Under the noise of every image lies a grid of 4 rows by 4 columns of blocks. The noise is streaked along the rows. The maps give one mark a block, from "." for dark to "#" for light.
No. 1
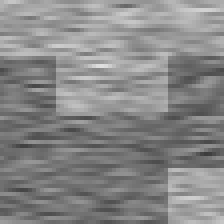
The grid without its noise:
####
.##.
....
...#
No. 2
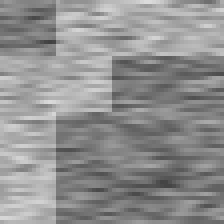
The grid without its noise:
.###
##..
#...
#...
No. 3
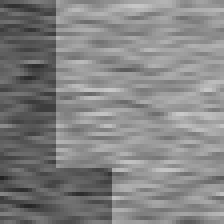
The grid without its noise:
.###
.###
.###
..##
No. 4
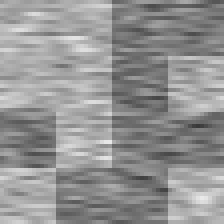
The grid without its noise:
##..
##.#
.#..
#..#
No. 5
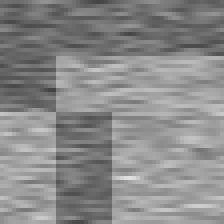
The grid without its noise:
....
.###
#.##
#.##
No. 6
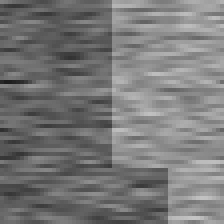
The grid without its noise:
..##
..##
..##
...#
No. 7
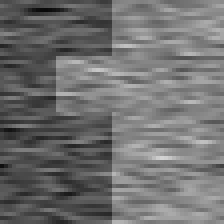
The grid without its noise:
..##
.###
..##
..##
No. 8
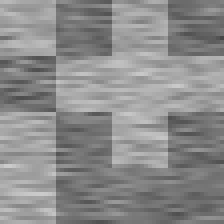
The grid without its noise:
#.#.
.###
#.#.
#...
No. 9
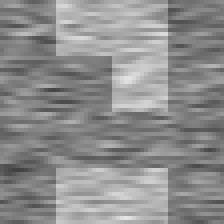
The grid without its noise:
.##.
..#.
....
.##.
